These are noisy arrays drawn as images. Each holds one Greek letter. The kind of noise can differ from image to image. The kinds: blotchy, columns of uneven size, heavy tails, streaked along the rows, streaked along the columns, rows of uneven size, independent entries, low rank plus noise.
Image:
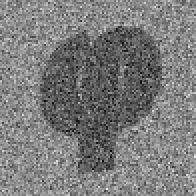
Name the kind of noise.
independent entries
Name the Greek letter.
phi
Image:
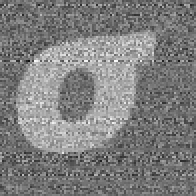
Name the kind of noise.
rows of uneven size
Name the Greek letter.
sigma
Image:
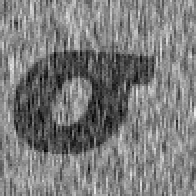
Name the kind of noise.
streaked along the columns
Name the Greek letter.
sigma
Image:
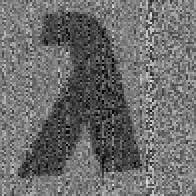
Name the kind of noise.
columns of uneven size
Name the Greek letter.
lambda
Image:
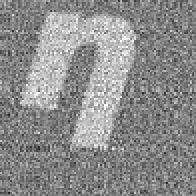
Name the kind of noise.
low rank plus noise
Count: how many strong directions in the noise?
two
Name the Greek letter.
eta
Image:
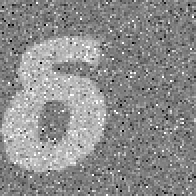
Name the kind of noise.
heavy tails
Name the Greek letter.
delta
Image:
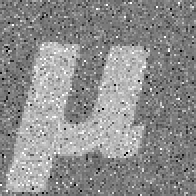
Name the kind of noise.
heavy tails
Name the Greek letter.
mu
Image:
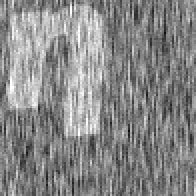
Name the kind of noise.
streaked along the columns
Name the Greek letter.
eta
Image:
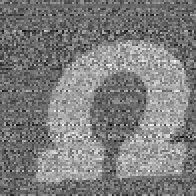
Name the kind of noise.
rows of uneven size
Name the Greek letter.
omega
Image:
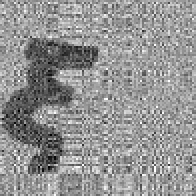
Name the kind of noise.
low rank plus noise
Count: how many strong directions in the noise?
one
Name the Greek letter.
xi
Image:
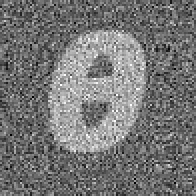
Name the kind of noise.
low rank plus noise
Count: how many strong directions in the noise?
three or four
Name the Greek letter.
theta
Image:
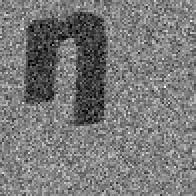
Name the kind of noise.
independent entries
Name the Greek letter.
eta
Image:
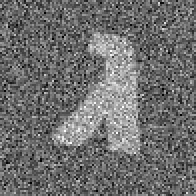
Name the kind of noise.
independent entries
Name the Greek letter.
lambda
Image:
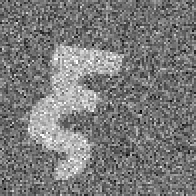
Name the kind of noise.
independent entries
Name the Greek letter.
xi
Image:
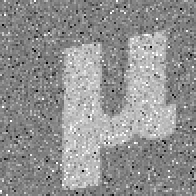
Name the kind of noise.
heavy tails
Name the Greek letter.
mu
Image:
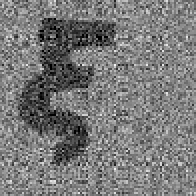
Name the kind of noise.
low rank plus noise
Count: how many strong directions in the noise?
two
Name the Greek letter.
xi
